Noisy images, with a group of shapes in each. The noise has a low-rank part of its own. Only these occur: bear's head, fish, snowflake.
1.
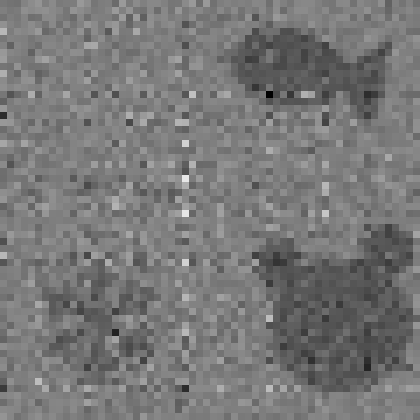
top right: fish; bottom left: snowflake; bottom right: bear's head
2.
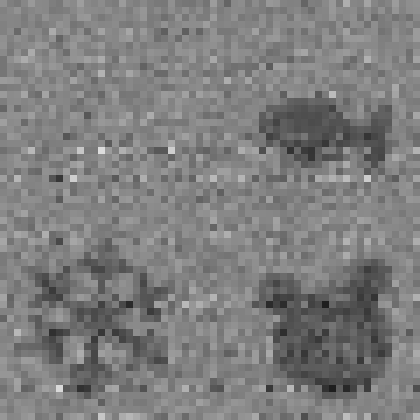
top right: fish; bottom left: snowflake; bottom right: bear's head
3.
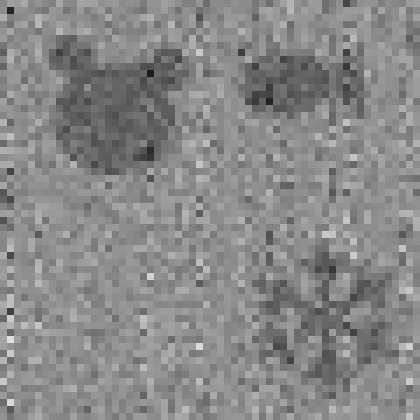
top left: bear's head; top right: fish; bottom right: snowflake
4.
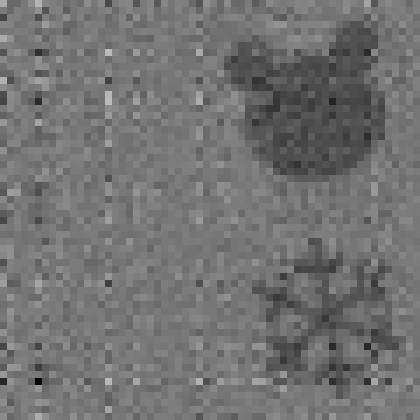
top right: bear's head; bottom right: snowflake
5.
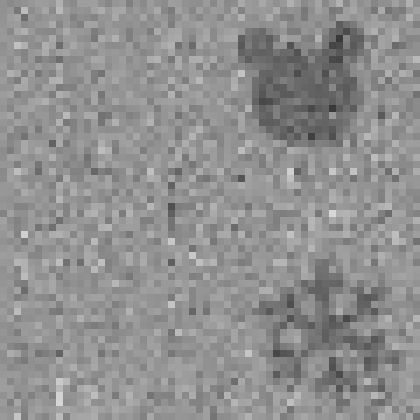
top right: bear's head; bottom right: snowflake
